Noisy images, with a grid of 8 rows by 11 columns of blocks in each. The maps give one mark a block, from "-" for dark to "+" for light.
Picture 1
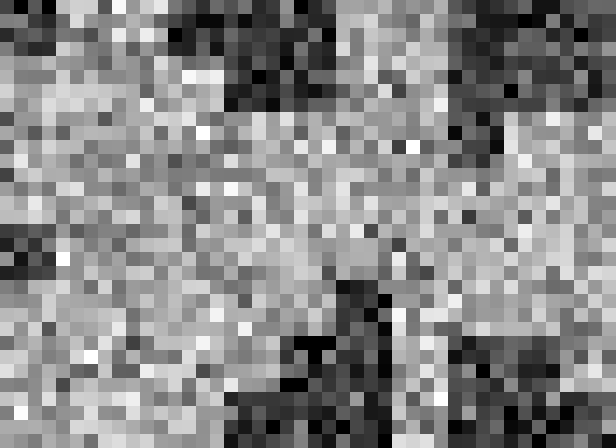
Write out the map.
- + + - - - + + - - -
+ + + + - - + + - - -
+ + + + + + + + - + +
+ + + + + + + + + + +
- + + + + + + + + + +
+ + + + + + - + + + +
+ + + + + - - + - - +
+ + + + - - - + - - -
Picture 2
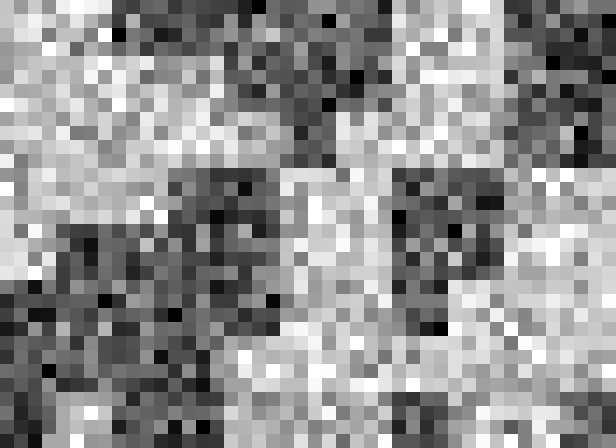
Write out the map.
+ + - - - - - + + - -
+ + + + - - - + + - -
+ + + + + - + + + - -
+ + + - - + + - - + +
+ - - - - + + - - + +
- - - - - + + - + + +
- - - - + + + + + + +
- + - - + + + - + + -
